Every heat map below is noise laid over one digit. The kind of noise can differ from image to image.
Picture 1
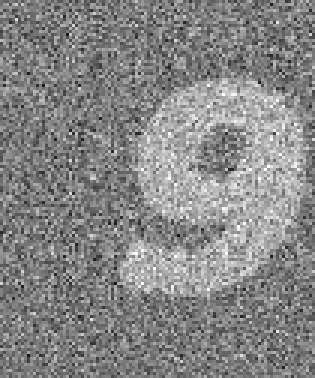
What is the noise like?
low rank plus noise
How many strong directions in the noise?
two
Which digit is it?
9
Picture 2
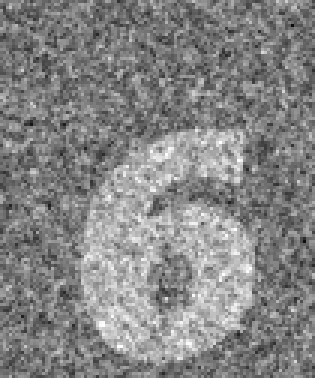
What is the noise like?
blotchy
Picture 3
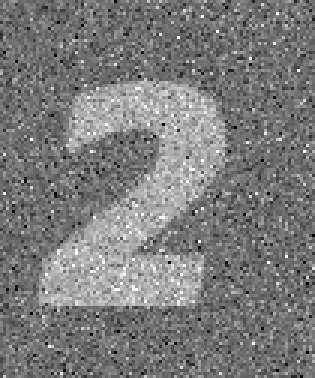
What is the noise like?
heavy tails
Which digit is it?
2
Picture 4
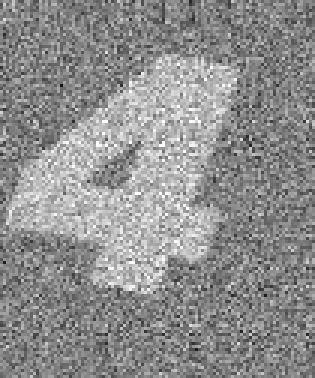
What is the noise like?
low rank plus noise
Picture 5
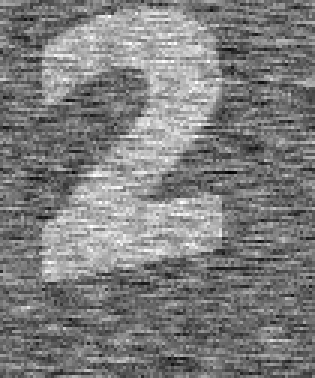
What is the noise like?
streaked along the rows
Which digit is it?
2
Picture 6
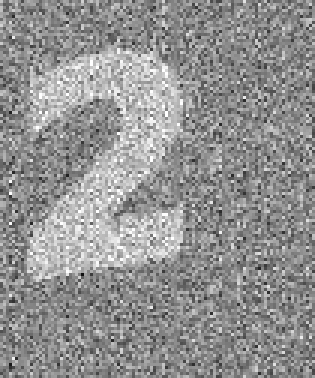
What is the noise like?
columns of uneven size
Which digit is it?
2
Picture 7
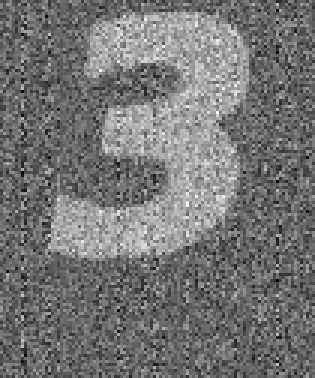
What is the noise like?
columns of uneven size
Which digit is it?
3
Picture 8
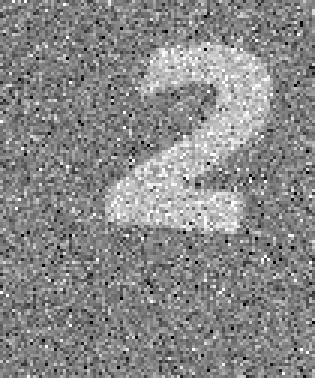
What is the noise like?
heavy tails
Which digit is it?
2
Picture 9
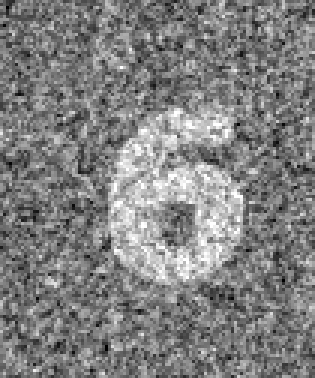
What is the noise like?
blotchy
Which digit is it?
6
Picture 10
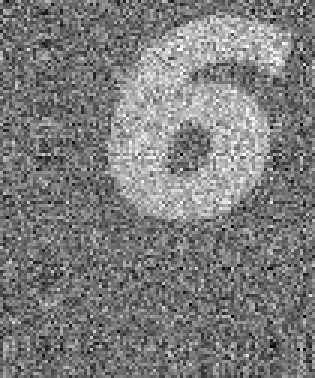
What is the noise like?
low rank plus noise
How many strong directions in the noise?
two
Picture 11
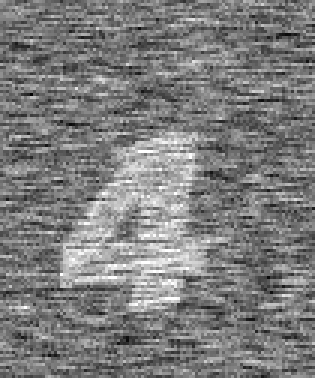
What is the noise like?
streaked along the rows
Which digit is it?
4
